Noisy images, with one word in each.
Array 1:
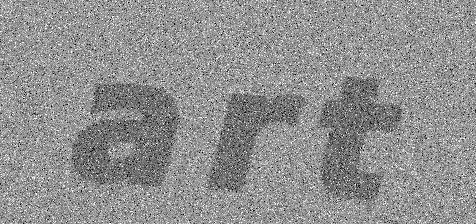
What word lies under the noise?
art
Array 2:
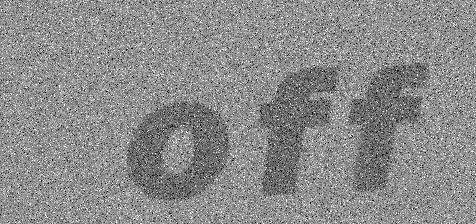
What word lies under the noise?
off
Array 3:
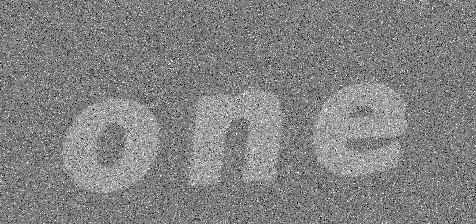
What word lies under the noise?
one
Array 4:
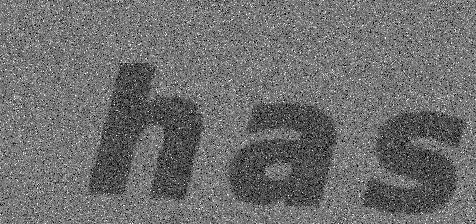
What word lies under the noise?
has
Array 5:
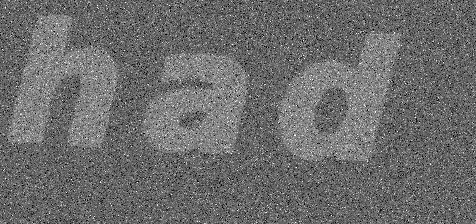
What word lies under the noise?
had
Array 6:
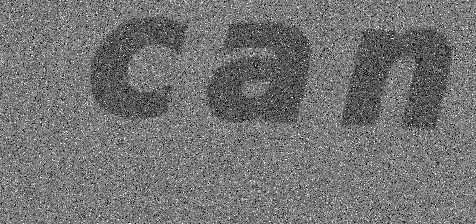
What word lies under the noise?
can
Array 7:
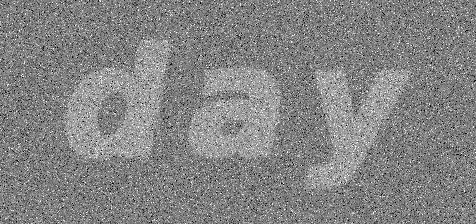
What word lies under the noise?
day
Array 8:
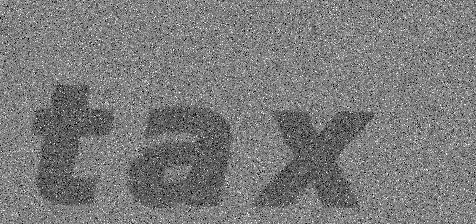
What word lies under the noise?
tax
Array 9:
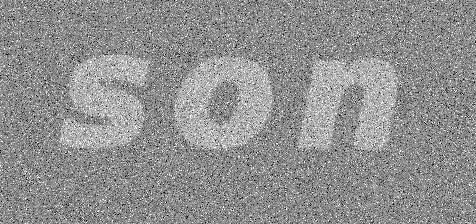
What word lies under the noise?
son
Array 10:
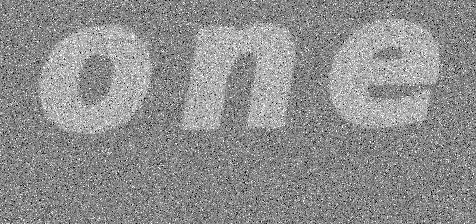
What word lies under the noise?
one
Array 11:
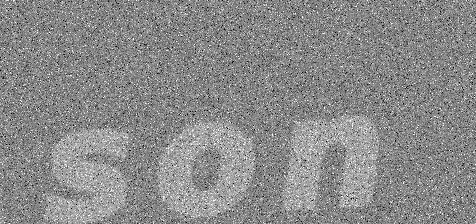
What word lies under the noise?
son
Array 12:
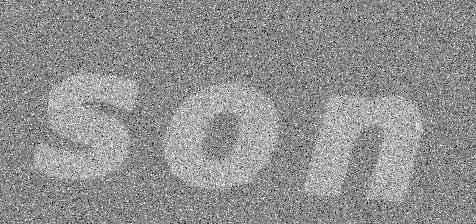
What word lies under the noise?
son
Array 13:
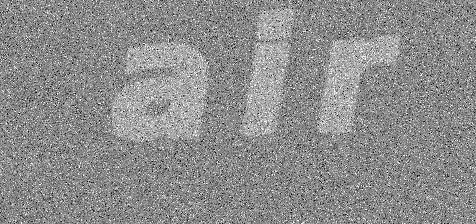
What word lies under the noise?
air
